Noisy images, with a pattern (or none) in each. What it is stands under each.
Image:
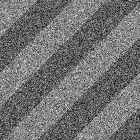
diagonal stripes
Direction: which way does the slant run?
bottom left to top right
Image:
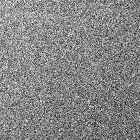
a smooth slope
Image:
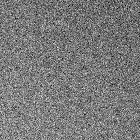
a smooth slope
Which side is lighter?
bottom left
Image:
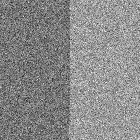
a sharp edge
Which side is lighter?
right
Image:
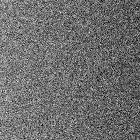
a smooth slope
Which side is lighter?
left
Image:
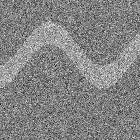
a wavy band
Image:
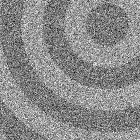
rings round one point
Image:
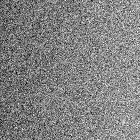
a smooth slope
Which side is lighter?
right
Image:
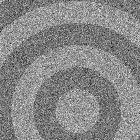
rings round one point
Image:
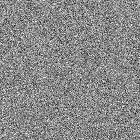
only noise
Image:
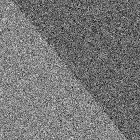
a sharp edge
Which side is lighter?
bottom left
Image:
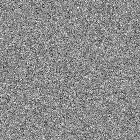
only noise
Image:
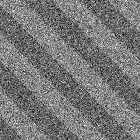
diagonal stripes
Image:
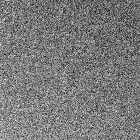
a smooth slope
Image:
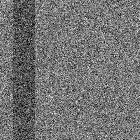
one vertical stripe
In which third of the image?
left
